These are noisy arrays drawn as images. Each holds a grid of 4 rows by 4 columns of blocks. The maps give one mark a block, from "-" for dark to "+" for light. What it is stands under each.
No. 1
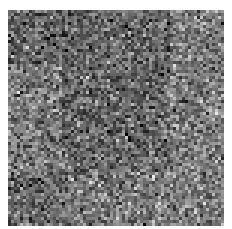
---+
+--+
+--+
-+++
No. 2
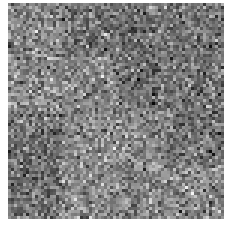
+---
++--
-++-
-+++
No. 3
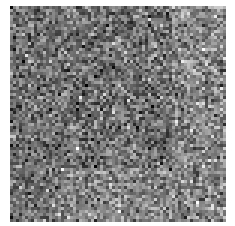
---+
---+
---+
-+++
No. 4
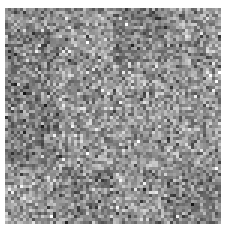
-+-+
-+++
-+++
+-+-
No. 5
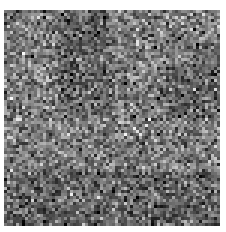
+-++
+-+-
++++
----
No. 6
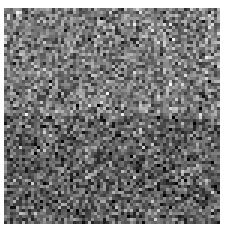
++++
++++
----
----
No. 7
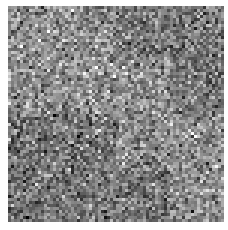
++--
+++-
--++
---+
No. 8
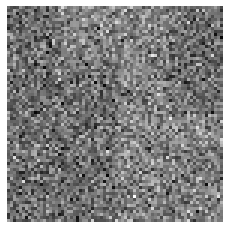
-++-
--+-
--++
--++
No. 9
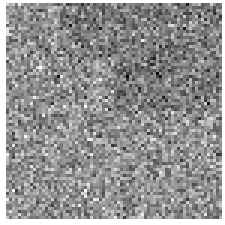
+---
++--
++++
++++
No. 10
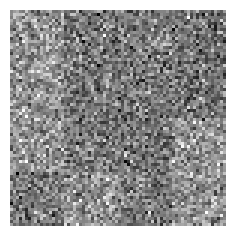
+---
+---
+--+
-+-+
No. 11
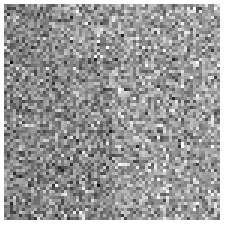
-+++
--++
--++
--++
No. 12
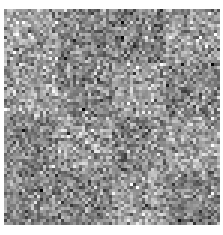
+--+
+-+-
-+-+
--+-
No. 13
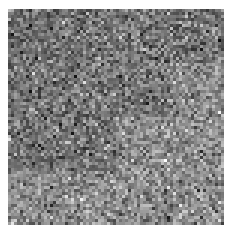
----
---+
--++
++++
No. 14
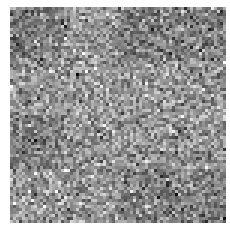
-+--
++++
-+++
++--
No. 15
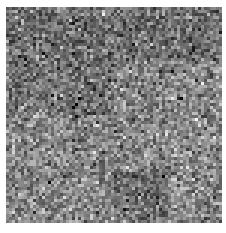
----
--++
++++
++-+
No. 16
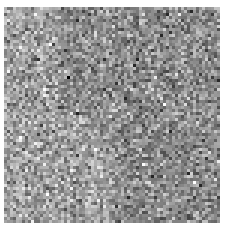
+---
+---
++--
++--
